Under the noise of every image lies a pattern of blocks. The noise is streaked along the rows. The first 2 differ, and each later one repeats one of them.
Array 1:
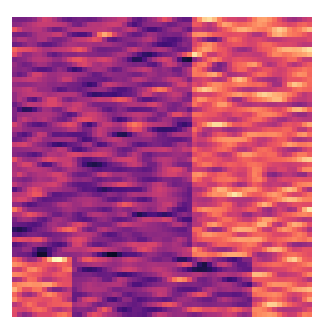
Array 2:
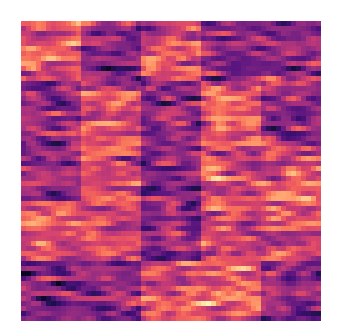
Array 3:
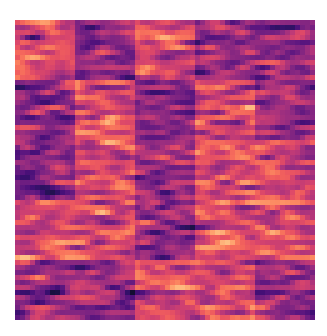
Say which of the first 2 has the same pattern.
2
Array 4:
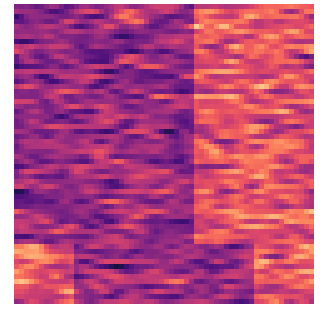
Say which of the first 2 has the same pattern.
1
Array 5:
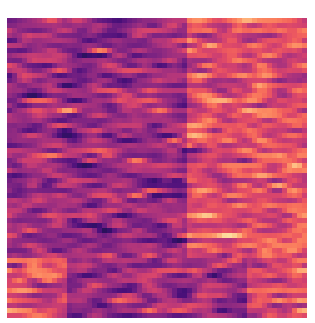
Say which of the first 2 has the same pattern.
1
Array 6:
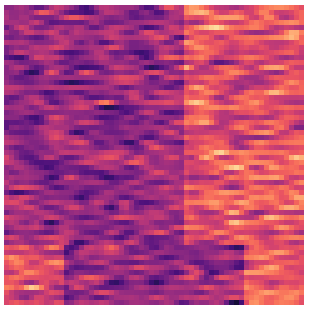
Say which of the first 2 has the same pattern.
1
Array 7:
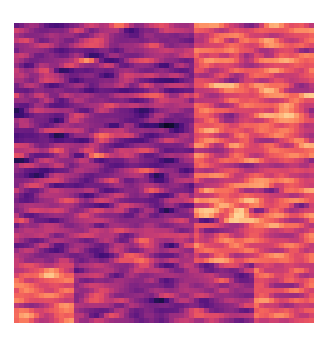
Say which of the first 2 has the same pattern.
1
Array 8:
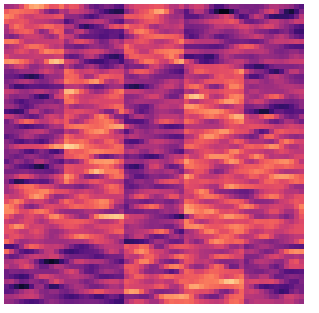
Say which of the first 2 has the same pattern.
2
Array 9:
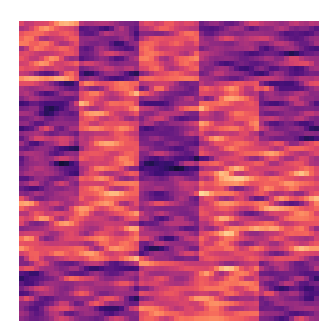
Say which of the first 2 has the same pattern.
2
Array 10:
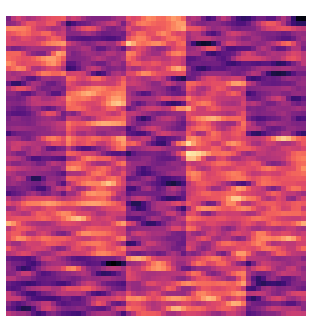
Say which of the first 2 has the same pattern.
2
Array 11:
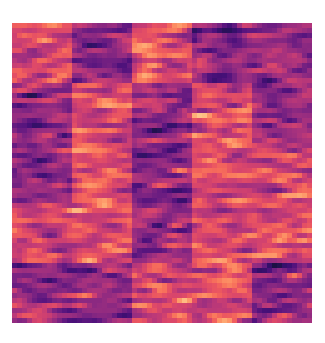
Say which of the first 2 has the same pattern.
2
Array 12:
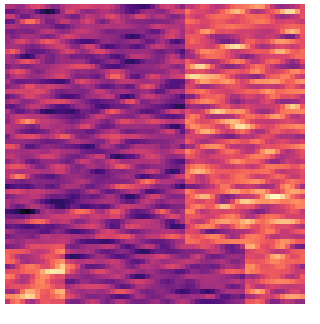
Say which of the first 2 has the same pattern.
1
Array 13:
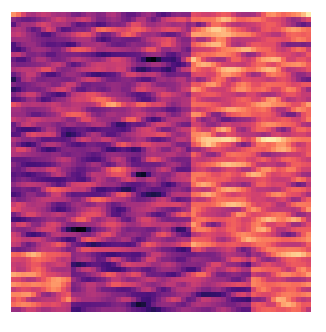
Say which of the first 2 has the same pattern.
1
